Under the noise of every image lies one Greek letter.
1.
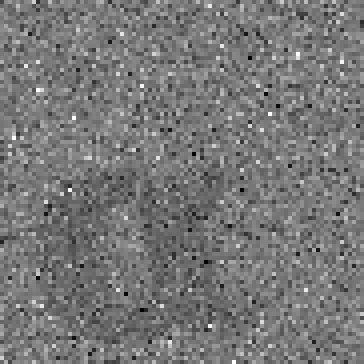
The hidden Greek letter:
alpha
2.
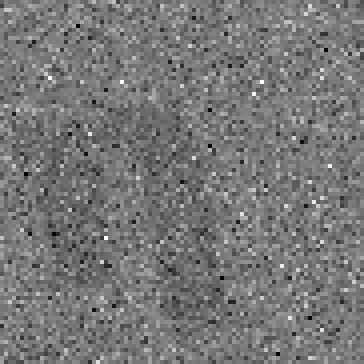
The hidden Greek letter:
eta
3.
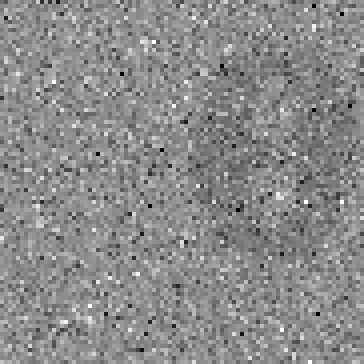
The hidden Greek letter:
theta
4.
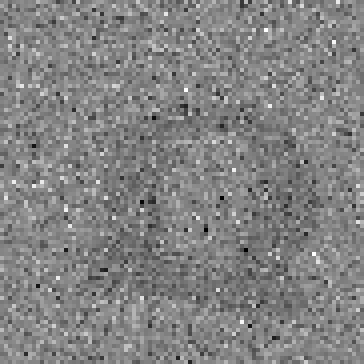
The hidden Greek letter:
omega
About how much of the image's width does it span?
two thirds
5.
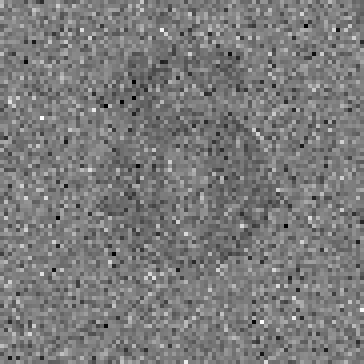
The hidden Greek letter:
delta
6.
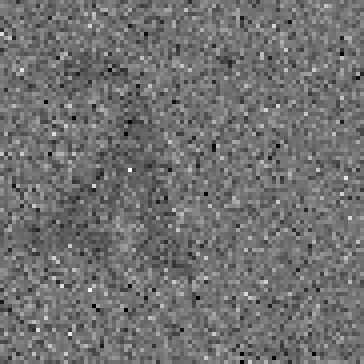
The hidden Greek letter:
lambda
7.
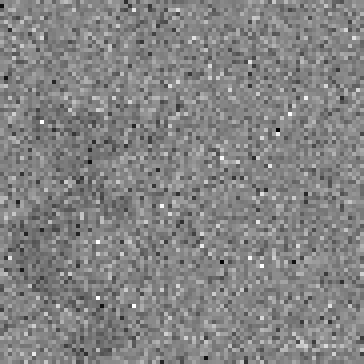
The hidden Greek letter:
xi
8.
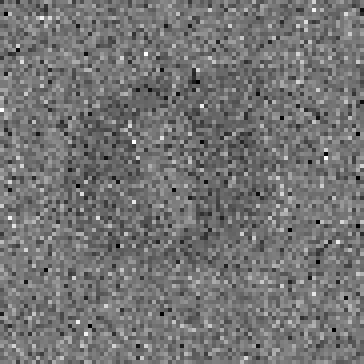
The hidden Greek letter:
sigma
